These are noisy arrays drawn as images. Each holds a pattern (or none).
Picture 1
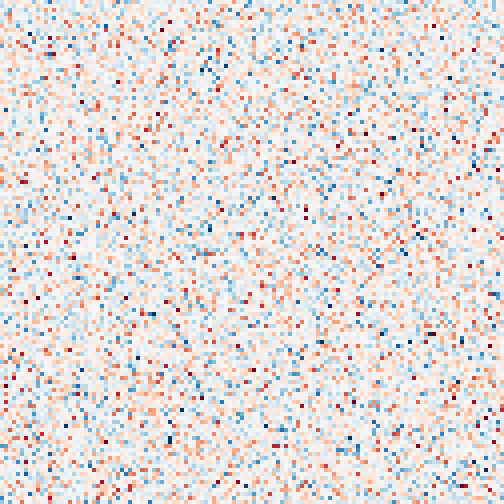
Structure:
only noise
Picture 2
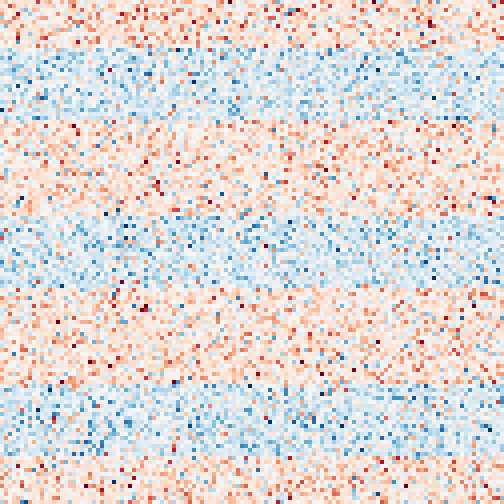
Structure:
horizontal stripes
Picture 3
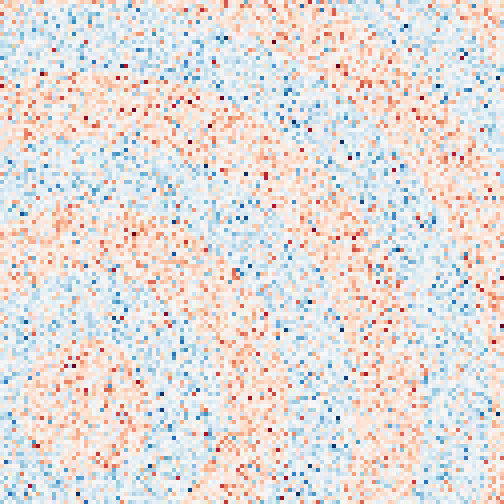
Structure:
rings round one point
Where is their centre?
bottom left
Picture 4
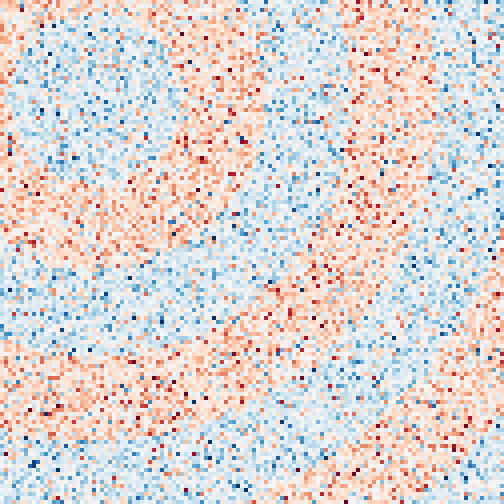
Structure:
rings round one point
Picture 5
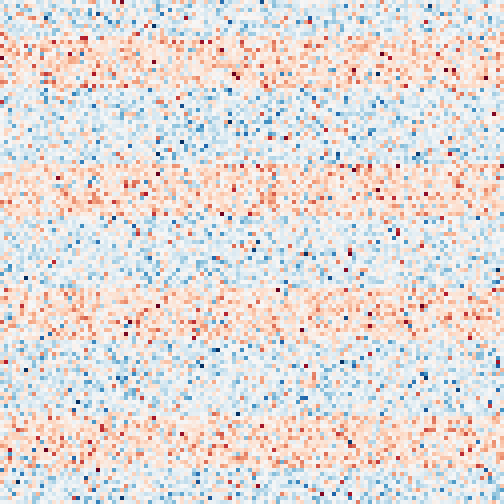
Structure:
horizontal stripes
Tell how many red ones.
4
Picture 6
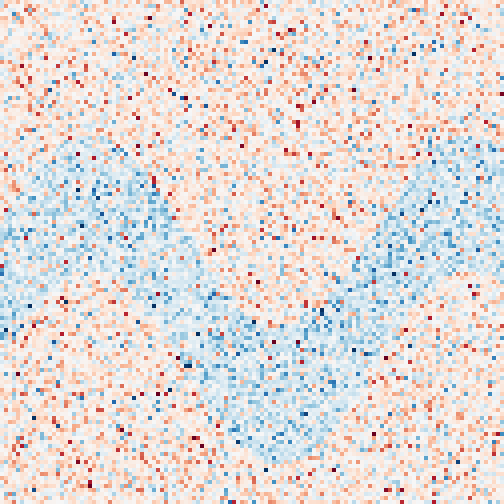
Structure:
a wavy band
